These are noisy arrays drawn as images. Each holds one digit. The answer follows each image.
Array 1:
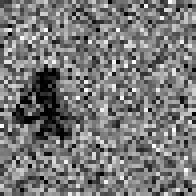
4
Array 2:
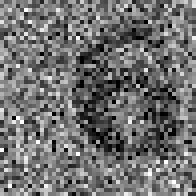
6
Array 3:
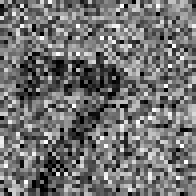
7
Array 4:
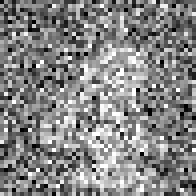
4
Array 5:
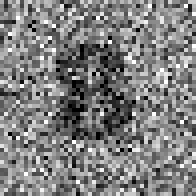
8
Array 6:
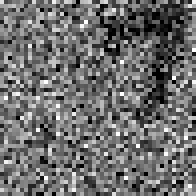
7
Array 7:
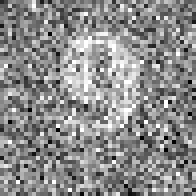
9
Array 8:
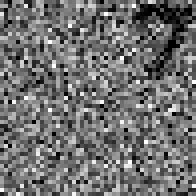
7
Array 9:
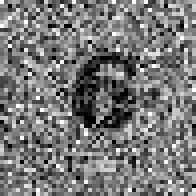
6
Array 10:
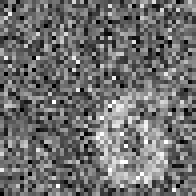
6
